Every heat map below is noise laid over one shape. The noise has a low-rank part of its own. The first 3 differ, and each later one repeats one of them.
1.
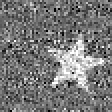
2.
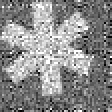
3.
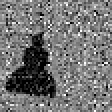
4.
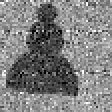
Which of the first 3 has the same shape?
3
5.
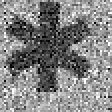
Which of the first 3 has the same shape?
2
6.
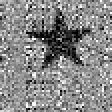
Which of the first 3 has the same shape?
1
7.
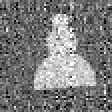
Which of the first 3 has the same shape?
3
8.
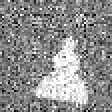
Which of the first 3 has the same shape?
3
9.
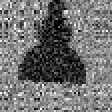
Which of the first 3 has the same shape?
3
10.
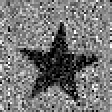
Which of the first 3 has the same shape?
1
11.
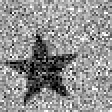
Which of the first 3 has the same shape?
1
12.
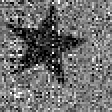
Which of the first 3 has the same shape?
1
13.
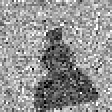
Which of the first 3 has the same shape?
3
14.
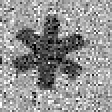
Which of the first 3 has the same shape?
2
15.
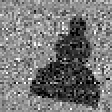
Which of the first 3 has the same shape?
3
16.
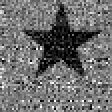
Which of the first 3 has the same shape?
1
